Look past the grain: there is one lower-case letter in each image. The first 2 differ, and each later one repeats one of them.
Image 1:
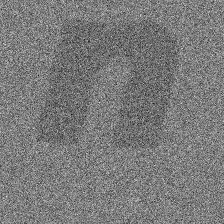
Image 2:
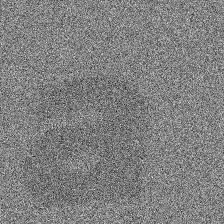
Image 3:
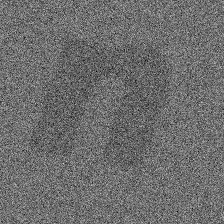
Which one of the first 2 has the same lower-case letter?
1
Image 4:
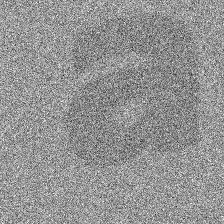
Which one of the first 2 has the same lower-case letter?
2
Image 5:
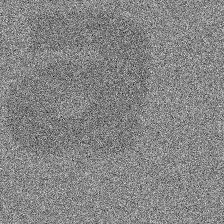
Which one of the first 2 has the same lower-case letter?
2
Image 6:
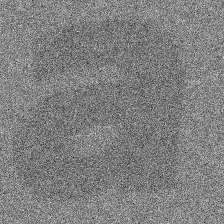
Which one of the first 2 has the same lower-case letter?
2
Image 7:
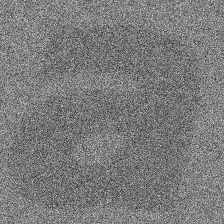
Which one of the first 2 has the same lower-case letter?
2
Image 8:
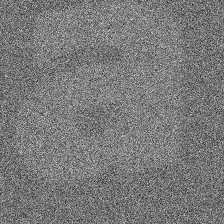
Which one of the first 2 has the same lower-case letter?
2
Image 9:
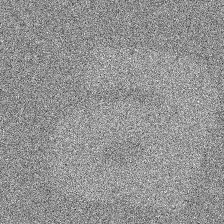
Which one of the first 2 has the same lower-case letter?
2
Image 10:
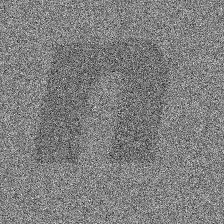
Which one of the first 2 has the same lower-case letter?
1
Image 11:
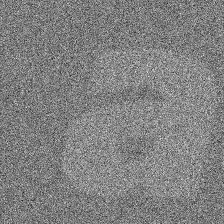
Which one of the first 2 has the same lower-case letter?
2
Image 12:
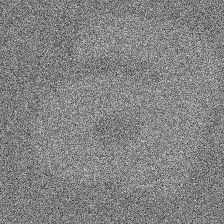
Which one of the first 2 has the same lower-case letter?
2
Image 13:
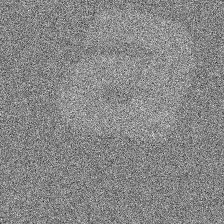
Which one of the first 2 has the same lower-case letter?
2
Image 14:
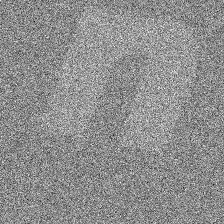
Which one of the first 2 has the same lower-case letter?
1
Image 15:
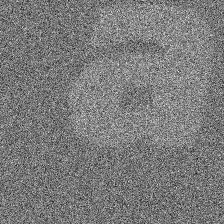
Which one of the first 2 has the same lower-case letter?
2
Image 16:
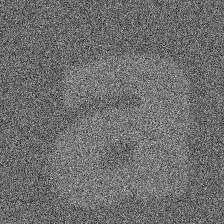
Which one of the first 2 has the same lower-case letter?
2
